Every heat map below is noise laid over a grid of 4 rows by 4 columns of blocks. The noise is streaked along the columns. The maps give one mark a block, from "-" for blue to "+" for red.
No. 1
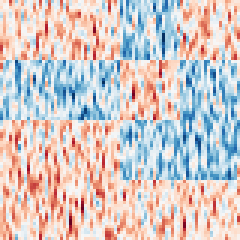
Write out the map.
+ + - +
- - + -
+ + - -
+ + + +
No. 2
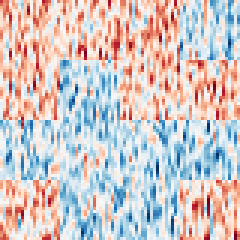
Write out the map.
+ + + -
+ - + +
- - - -
+ - - +
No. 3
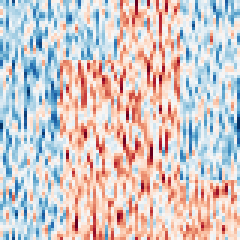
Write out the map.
- - + -
- + + -
- + + -
- + + +
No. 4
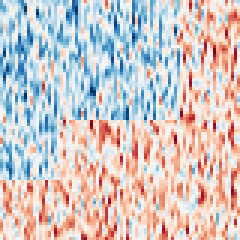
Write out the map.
- - - +
- - - +
- + + +
+ + + +
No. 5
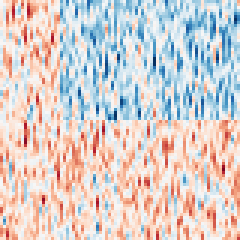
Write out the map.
+ - - -
+ - - -
+ + + +
+ + + +
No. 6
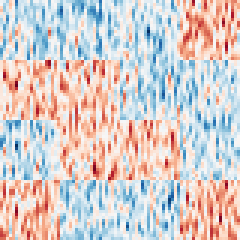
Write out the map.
- - - +
+ + - -
- + + -
+ - - +
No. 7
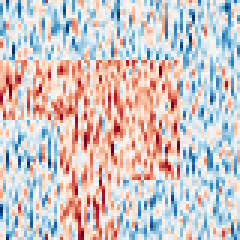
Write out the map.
- - - -
+ + + -
- + + -
- + - -
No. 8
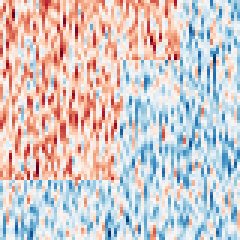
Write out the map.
+ + + -
+ + - -
+ + - -
- - - -
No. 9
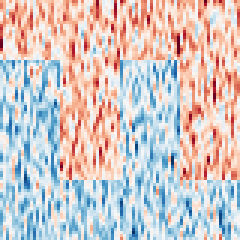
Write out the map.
+ + + +
- + - +
- + - +
- - - -
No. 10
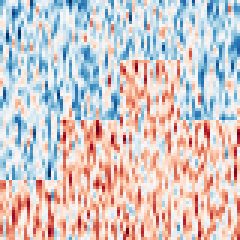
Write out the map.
- - - -
- - + -
- + + +
+ + + +
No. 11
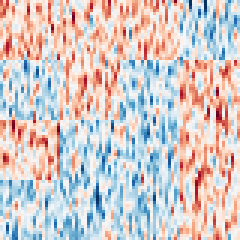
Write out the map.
+ + + -
- + - +
+ - - +
- - - +
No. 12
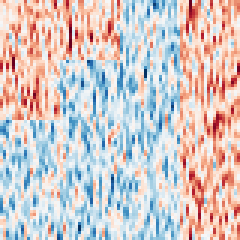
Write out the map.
+ + - +
+ - - +
- - - +
- - - +
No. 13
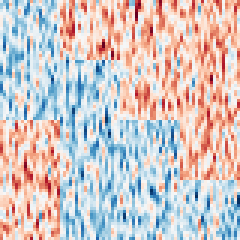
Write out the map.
- + + +
- - + +
+ - - +
+ - - -
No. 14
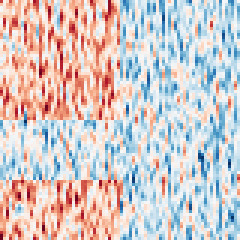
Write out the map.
+ + - -
+ + - -
- - - -
+ + - -
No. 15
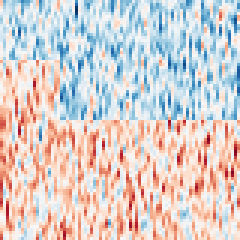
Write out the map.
- - - -
+ - - -
+ + + +
+ + + +
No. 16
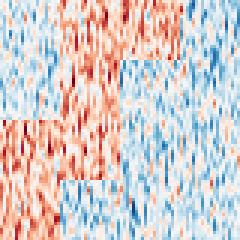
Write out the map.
- + + -
- + - -
+ + - -
+ - - -
